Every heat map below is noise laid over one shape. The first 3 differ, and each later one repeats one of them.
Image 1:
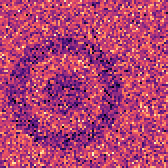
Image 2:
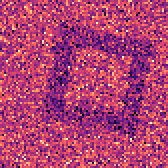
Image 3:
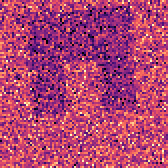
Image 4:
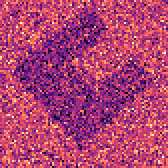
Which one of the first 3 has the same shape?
3
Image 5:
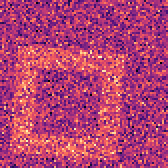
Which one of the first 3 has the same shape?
2
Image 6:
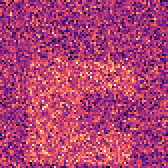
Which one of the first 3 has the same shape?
3
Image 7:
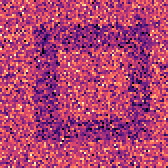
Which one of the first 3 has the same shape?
2
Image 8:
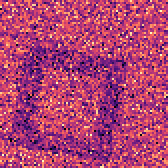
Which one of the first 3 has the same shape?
2
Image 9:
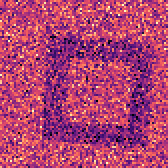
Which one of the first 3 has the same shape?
2
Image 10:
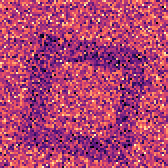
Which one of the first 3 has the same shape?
2
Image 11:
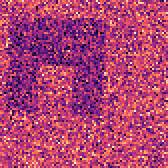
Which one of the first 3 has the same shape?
3
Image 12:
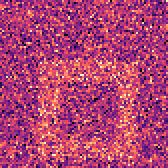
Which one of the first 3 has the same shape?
2
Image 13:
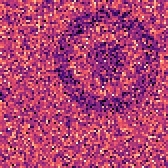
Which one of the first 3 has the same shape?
1
